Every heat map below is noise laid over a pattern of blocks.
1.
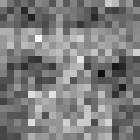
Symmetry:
left and right mirror each other
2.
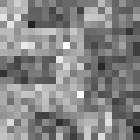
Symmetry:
top and bottom mirror each other
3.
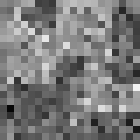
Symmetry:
no symmetry
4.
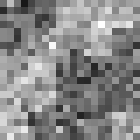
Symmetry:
mirrored about the diagonal from the top left
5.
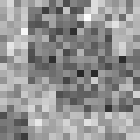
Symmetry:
mirrored about the diagonal from the bottom left
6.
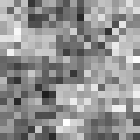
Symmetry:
no symmetry
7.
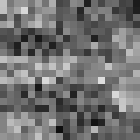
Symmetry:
top and bottom mirror each other
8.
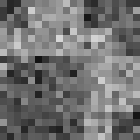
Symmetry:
mirrored about the diagonal from the bottom left
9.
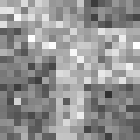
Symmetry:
no symmetry
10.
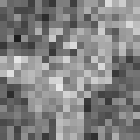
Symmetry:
mirrored about the diagonal from the bottom left
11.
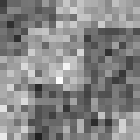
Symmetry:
mirrored about the diagonal from the top left
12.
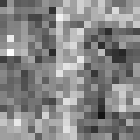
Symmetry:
the same after a half turn
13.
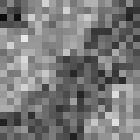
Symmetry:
mirrored about the diagonal from the top left
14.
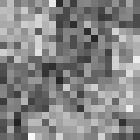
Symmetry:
mirrored about the diagonal from the top left
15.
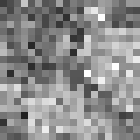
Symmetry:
mirrored about the diagonal from the top left
